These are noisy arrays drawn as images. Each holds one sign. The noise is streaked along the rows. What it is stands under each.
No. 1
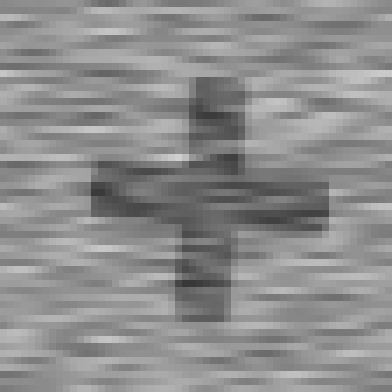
plus sign
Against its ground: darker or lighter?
darker
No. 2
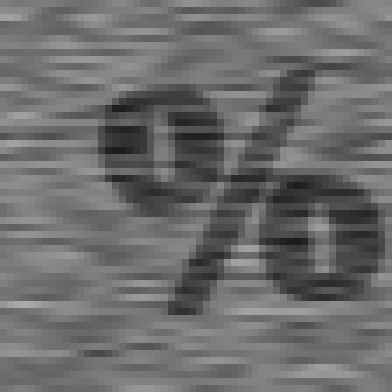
percent sign
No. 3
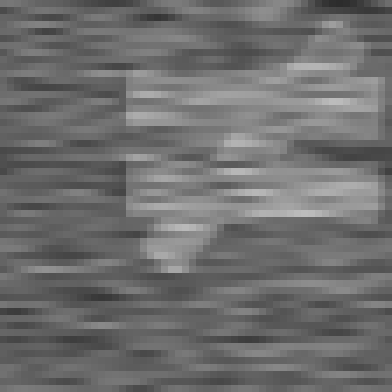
not-equal sign
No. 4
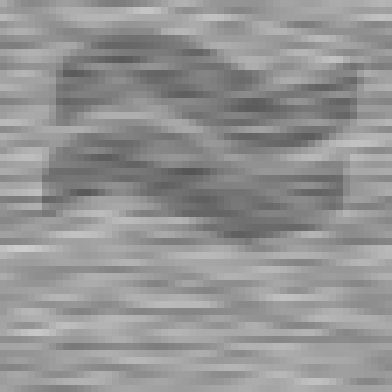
approximately sign
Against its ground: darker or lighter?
darker
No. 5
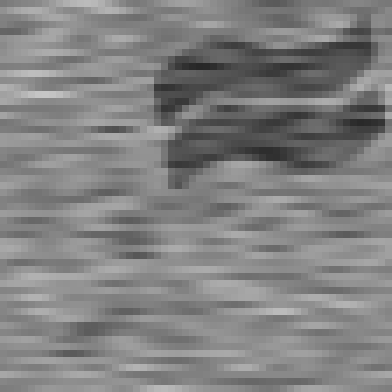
approximately sign
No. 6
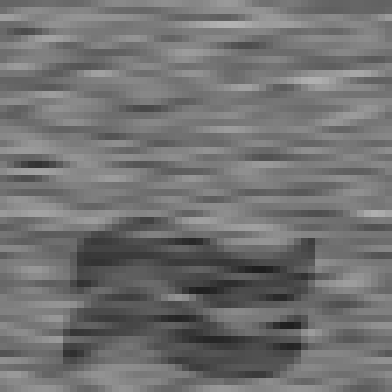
approximately sign
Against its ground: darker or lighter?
darker
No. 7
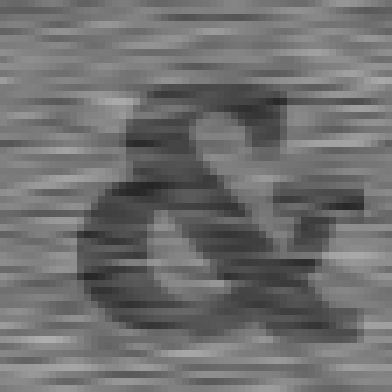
ampersand
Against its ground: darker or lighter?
darker
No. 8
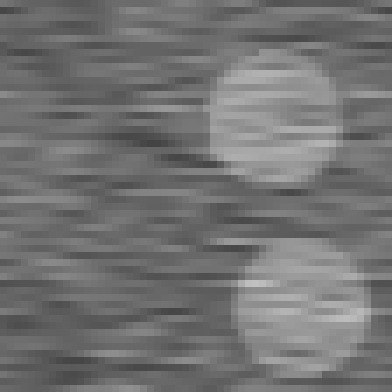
colon
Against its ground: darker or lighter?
lighter
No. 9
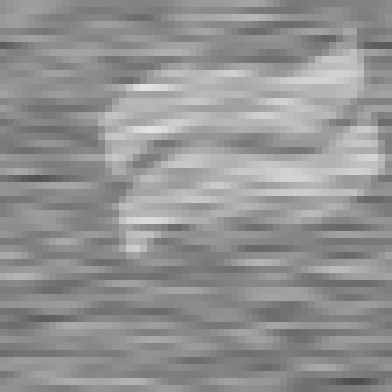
approximately sign
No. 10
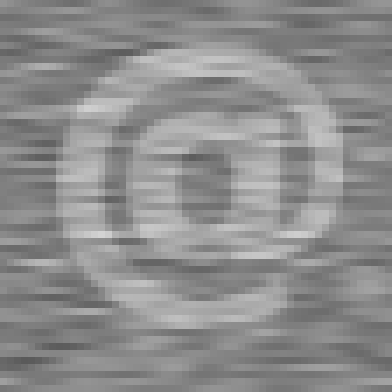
at sign
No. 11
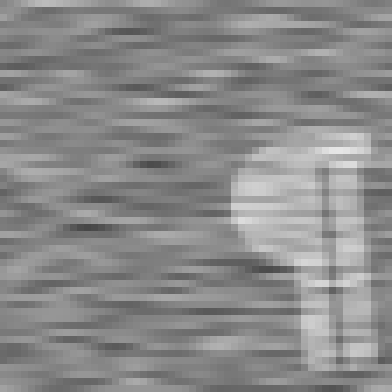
pilcrow
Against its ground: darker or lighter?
lighter
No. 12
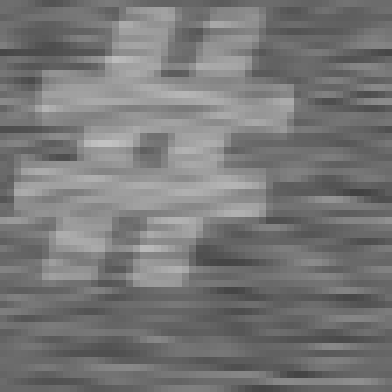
hash sign
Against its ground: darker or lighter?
lighter
